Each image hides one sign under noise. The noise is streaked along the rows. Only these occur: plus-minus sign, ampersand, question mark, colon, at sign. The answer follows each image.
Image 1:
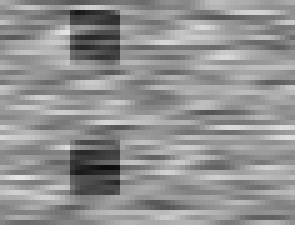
colon
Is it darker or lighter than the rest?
darker
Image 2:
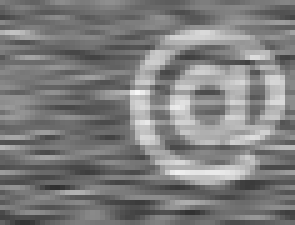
at sign
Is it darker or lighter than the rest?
lighter
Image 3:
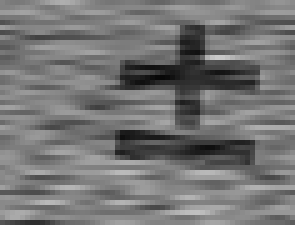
plus-minus sign
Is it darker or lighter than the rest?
darker
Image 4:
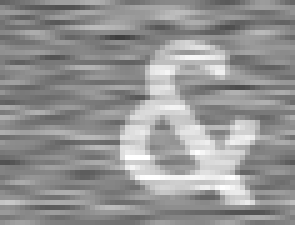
ampersand
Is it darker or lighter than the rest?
lighter
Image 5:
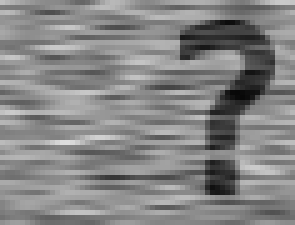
question mark
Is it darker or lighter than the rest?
darker
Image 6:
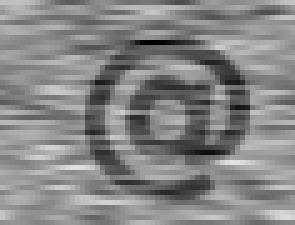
at sign
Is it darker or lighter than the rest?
darker
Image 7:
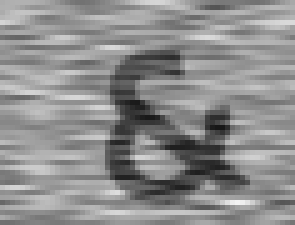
ampersand
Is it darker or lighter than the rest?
darker
